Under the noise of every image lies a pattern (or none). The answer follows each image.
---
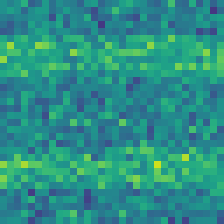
horizontal stripes
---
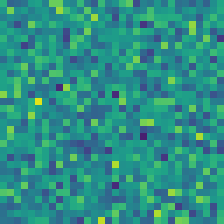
only noise
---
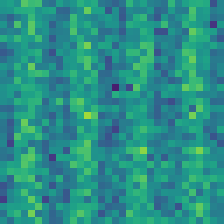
vertical stripes
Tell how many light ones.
4
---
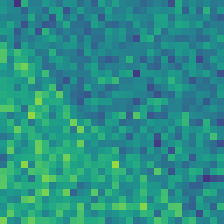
a sharp edge
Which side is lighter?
bottom left
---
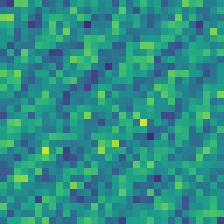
diagonal stripes
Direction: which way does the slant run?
bottom left to top right
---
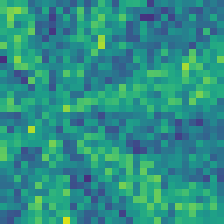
spokes from one point
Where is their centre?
middle left
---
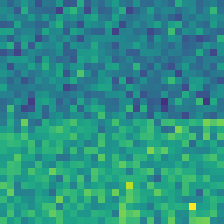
a sharp edge
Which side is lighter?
bottom
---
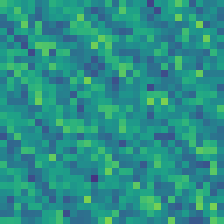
diagonal stripes
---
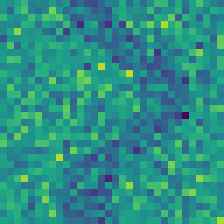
a wavy band
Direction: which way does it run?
top to bottom
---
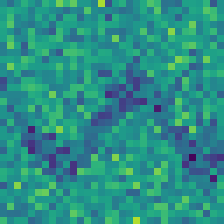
a wavy band
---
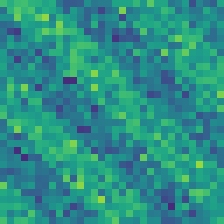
diagonal stripes
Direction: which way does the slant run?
top left to bottom right
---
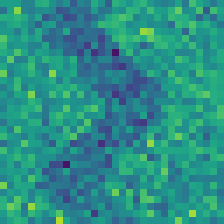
a wavy band
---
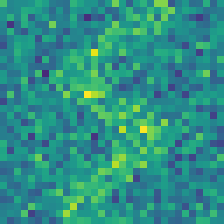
a wavy band
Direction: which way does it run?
top to bottom
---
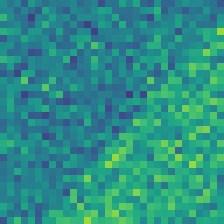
a sharp edge
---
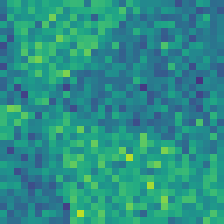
spokes from one point
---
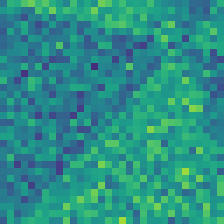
spokes from one point
